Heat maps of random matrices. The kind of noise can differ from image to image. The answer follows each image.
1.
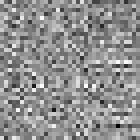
low rank plus noise
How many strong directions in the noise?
two
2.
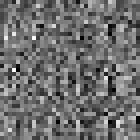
low rank plus noise
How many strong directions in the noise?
one
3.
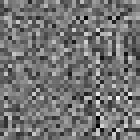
low rank plus noise
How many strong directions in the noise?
two
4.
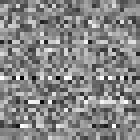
rows of uneven size
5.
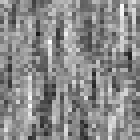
streaked along the columns
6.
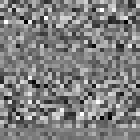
rows of uneven size
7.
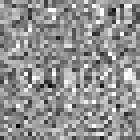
low rank plus noise
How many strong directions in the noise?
three or four
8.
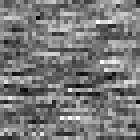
streaked along the rows
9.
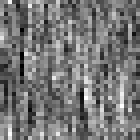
streaked along the columns
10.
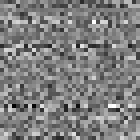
rows of uneven size
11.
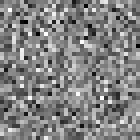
independent entries
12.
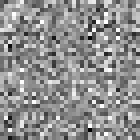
low rank plus noise
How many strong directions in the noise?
three or four
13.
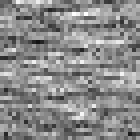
streaked along the rows
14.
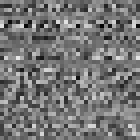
rows of uneven size
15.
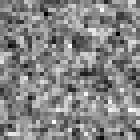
blotchy
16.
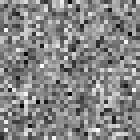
independent entries
